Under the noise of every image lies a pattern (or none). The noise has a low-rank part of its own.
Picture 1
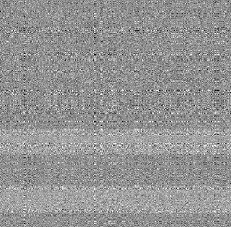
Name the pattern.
bands of rows
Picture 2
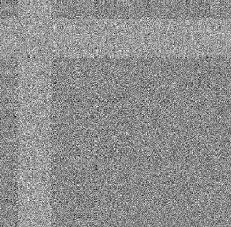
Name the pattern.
bands of rows crossing bands of columns
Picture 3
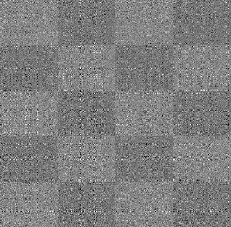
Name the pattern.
a checkerboard
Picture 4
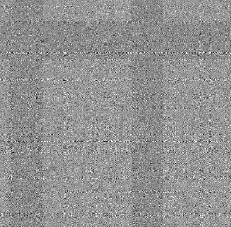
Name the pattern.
bands of rows crossing bands of columns
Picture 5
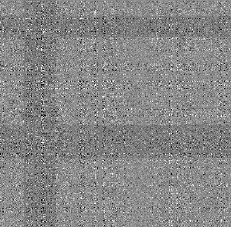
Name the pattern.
bands of rows crossing bands of columns
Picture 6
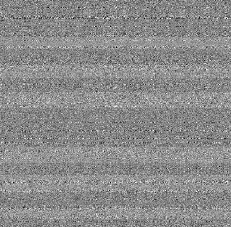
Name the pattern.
bands of rows
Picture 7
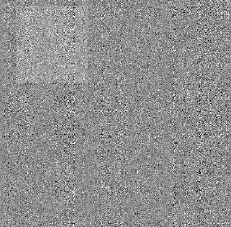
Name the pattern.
one block
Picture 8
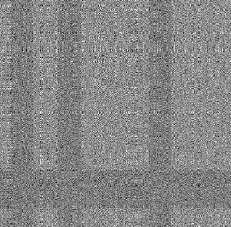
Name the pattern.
bands of rows crossing bands of columns
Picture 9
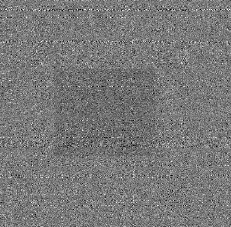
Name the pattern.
one block
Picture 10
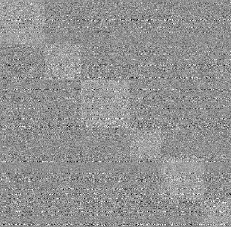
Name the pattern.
blocks along the diagonal
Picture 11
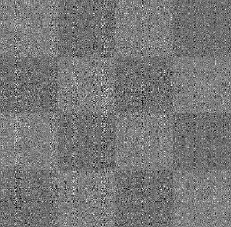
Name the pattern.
a checkerboard
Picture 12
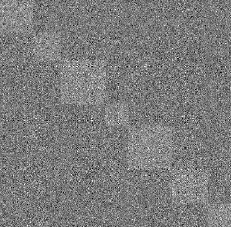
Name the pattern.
blocks along the diagonal
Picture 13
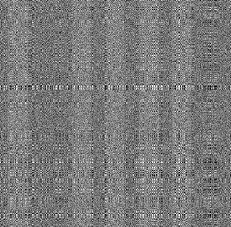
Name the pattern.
bands of columns
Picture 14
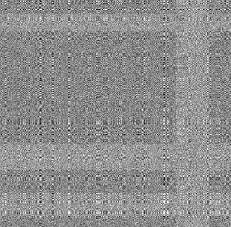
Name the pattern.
bands of rows crossing bands of columns
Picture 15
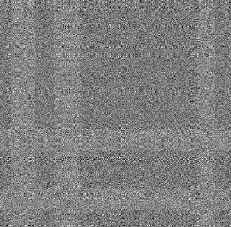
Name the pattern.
bands of rows crossing bands of columns
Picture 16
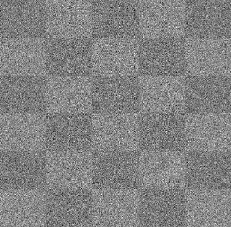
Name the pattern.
a checkerboard
